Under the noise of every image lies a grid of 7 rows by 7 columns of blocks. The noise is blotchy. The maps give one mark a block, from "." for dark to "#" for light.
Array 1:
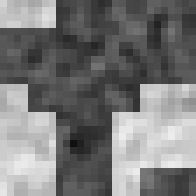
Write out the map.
# # . . . . .
. . . . . . .
. . . . . . .
# . . . . # #
# # . . # # #
# # . . # # #
# # . . # . .
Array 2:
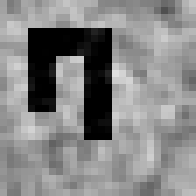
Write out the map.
# # # # # # #
# . . . # # #
# . # . # # #
# . # . # # #
# # # . # # #
# # # # # # #
# # # # # # #
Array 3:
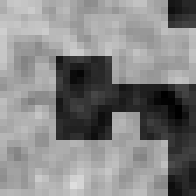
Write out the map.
# # # # # # .
# # # # # # #
# # . . # # #
# # . . . . .
# # . . # . .
# # # # # # .
# # # # # # .
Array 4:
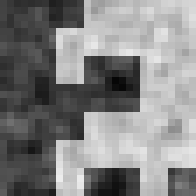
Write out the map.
. . . # # # #
. . # # # # #
. . # . . # #
. . . . . # #
. . . # # # #
. . # # # # #
. . # . . # .
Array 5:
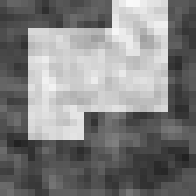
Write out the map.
. . . . # # .
. # # # # # .
. # # # # # .
. # # # # # .
. # # . . . .
. . . . . . .
. . . . . . .
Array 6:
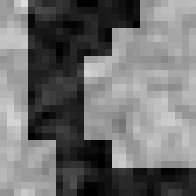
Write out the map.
# . . . . # #
# . . . # # #
# . . # # # #
# . . # # # #
# . . # # # #
# # . . # # #
# # . . . . .
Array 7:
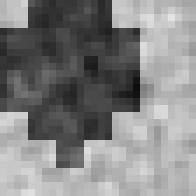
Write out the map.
# . . . # # #
. . . . . # #
. . . . . # #
. . . . . # #
# . . . # # #
# # . # # # #
# # # # # # #
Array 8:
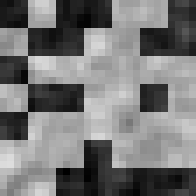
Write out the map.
. # . . # # .
# . . # # . .
. # # # # # #
# . . # # . #
. # # # # # #
# # # . # # #
# # . . . . .
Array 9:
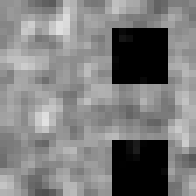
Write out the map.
# # # # # # #
# # # # . . #
# # # # . . #
# # # # # # #
# # # # # # #
# # # # . . #
# # # # . . #
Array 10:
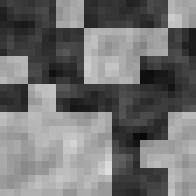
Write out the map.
. . # . . . #
. . . # # # .
# . . # # . .
. # . . . . .
# # # # . . #
# # # # . # #
# # # # . . #
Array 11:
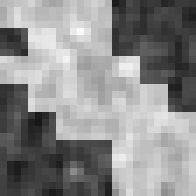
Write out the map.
# # # # . . .
. # # # . . .
# # # # # . .
. # # # # # .
. . # # # # #
. . . . # # #
. . . . # # #
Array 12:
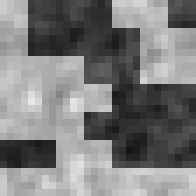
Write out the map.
# . . . # # .
# . . . . # #
# # # . . # #
# # # # . . .
# # # . . . .
. . # # . . .
# # # # # # #
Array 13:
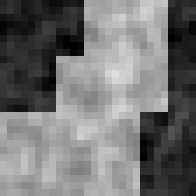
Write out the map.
. . . # # # .
. . . # # # .
. . # # # # .
. . # # # # .
# # # # # . .
# # # # # . .
# # # # # . .
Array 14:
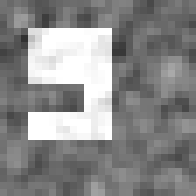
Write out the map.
. . . . . . .
. # # # . . .
. # # # . . .
. . . # . . .
. # # # . . .
. . . . . . .
. . . . . . .
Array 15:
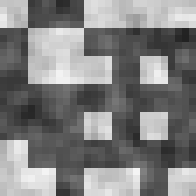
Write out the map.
# . . # # # #
. # # . . . .
. # # # . # .
. . . . . . .
. . . # . # .
# . . . . . .
# # . # # . #
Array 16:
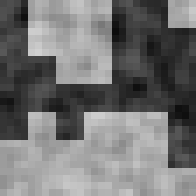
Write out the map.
. # # # . . #
. # # # . . .
. . # # . . .
. . . . . . .
. # . # # # .
# # # # # # .
# # # # # # #
